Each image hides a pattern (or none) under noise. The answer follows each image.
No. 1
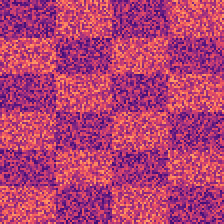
a checkerboard
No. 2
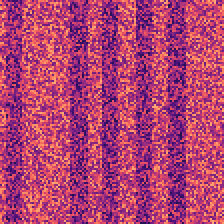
bands of columns
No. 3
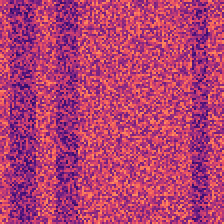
bands of columns
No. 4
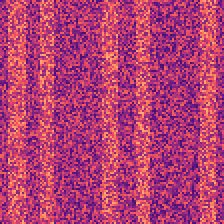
bands of columns
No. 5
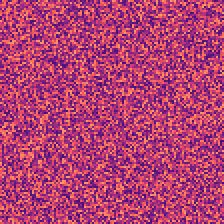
only noise
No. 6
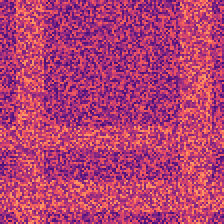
bands of rows crossing bands of columns
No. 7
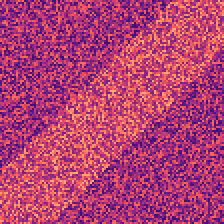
a diagonal band
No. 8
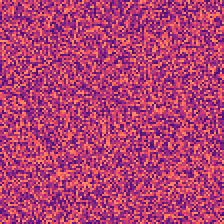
only noise
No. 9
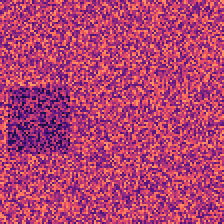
one block
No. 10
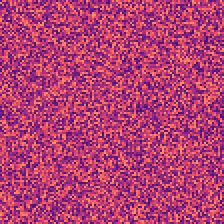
only noise
